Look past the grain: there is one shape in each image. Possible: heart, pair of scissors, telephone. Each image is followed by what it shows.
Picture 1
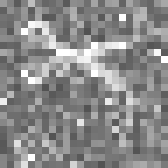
pair of scissors
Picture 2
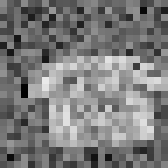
telephone
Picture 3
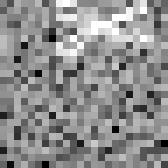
pair of scissors
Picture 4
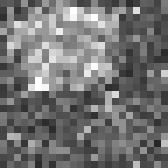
telephone
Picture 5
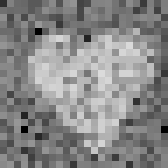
heart
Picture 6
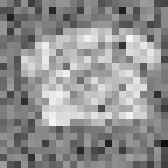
telephone
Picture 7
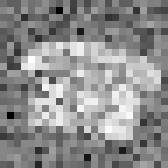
telephone
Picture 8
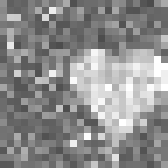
heart
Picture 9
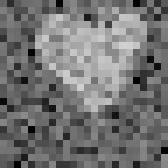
heart
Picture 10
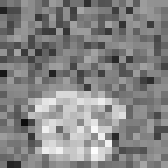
telephone
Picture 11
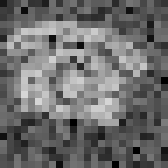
telephone
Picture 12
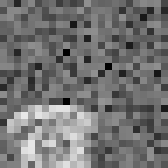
telephone
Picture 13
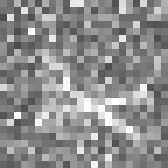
pair of scissors
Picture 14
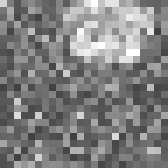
telephone
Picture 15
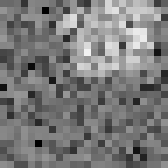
telephone
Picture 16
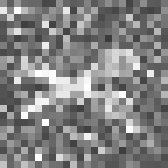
pair of scissors
